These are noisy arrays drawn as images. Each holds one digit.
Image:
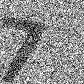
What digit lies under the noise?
7
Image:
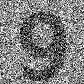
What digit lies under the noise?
9
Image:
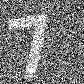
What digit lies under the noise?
7
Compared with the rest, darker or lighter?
lighter
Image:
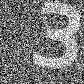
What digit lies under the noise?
3
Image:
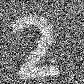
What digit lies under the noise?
2
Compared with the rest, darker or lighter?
lighter
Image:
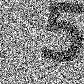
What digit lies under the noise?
5
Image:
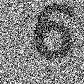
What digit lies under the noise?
6
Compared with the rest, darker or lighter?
darker
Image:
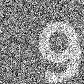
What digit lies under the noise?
9
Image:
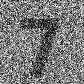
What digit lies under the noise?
7
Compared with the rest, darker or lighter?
darker
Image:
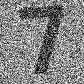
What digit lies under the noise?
7
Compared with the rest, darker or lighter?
darker
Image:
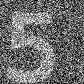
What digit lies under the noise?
5
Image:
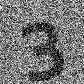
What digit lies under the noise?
3
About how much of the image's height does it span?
two thirds
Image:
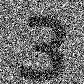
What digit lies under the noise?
3
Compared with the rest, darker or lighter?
darker
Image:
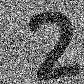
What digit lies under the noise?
2
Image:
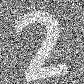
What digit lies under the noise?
2
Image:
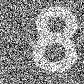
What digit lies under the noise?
8
